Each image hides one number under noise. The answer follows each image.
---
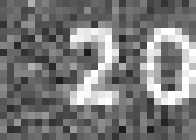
20
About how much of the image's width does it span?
two thirds
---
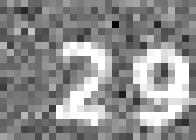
29
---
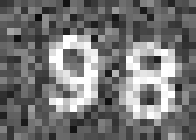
98
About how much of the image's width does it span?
two thirds
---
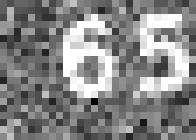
65
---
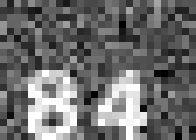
84
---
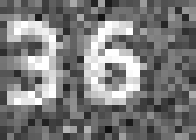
36
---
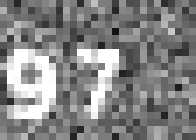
97
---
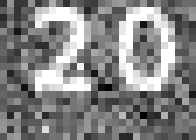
20
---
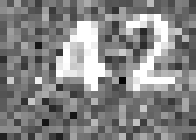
42
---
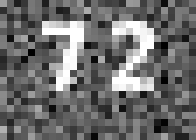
72
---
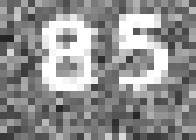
85
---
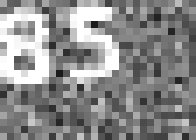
85
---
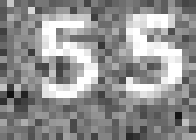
55
